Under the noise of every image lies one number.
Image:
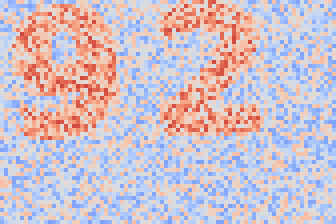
92
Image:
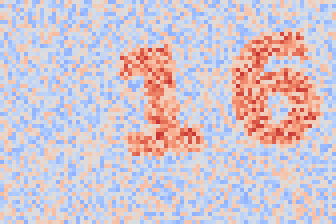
16
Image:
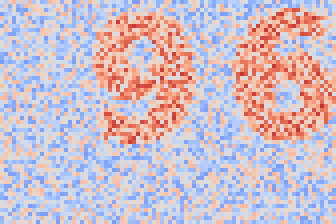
96
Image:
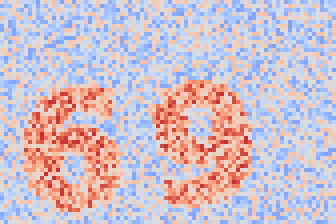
69
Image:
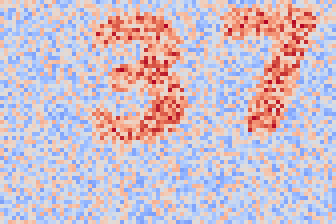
37
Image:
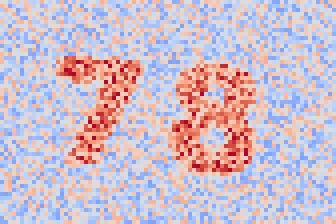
78
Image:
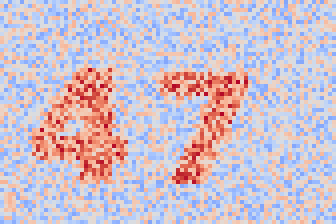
47
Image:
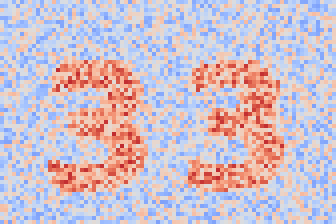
33
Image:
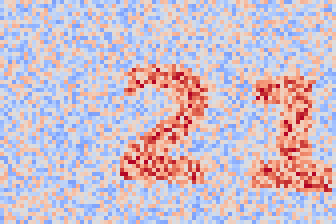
21
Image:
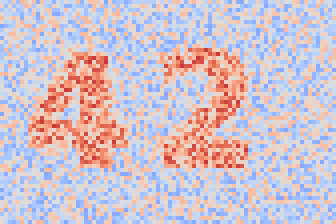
42
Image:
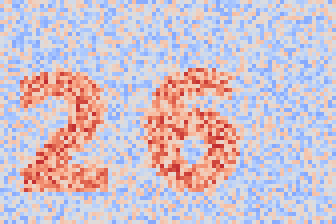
26
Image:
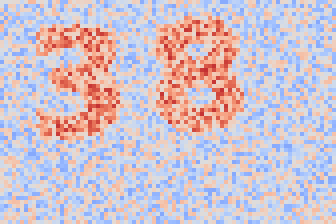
38
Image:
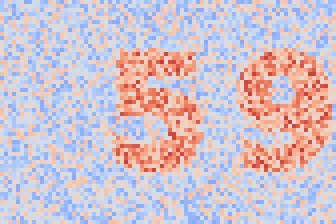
59
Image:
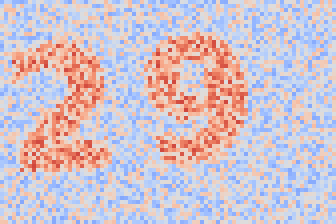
29
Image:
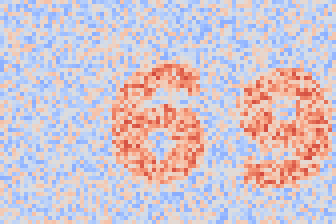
69
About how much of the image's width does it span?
two thirds
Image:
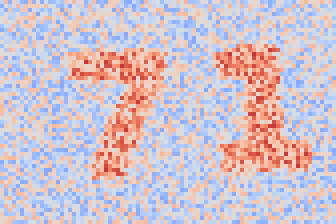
71
